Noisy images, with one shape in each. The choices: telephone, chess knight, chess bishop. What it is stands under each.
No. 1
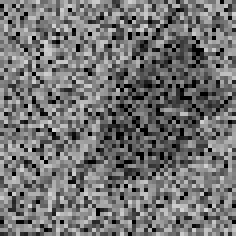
chess knight
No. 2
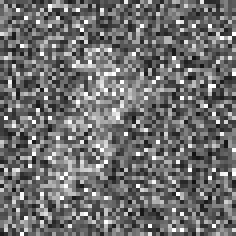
chess bishop
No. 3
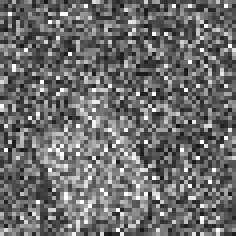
telephone
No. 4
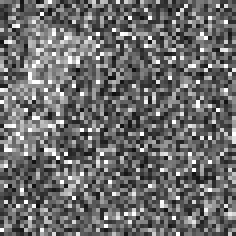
chess bishop
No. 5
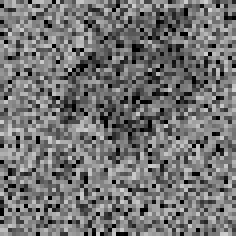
telephone
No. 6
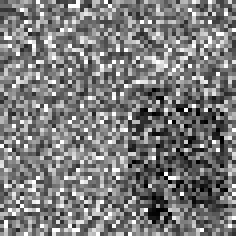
telephone
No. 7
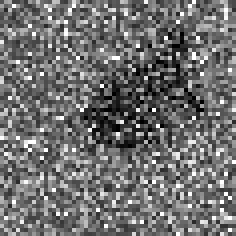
chess knight
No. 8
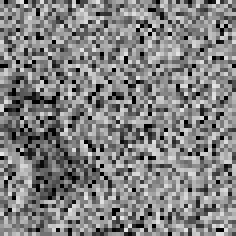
chess bishop
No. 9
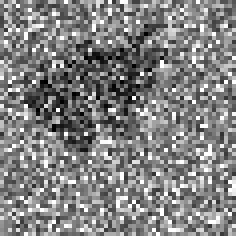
chess knight
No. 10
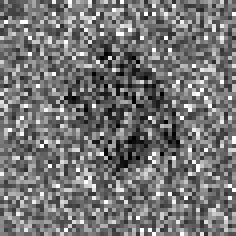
telephone
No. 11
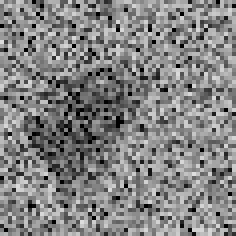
chess knight
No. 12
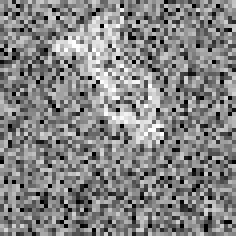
chess bishop
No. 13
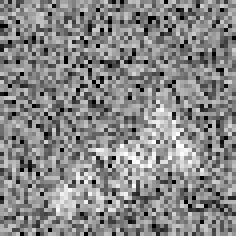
chess bishop
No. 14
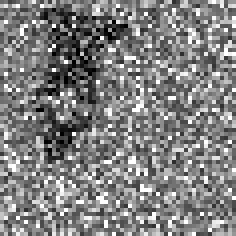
chess bishop
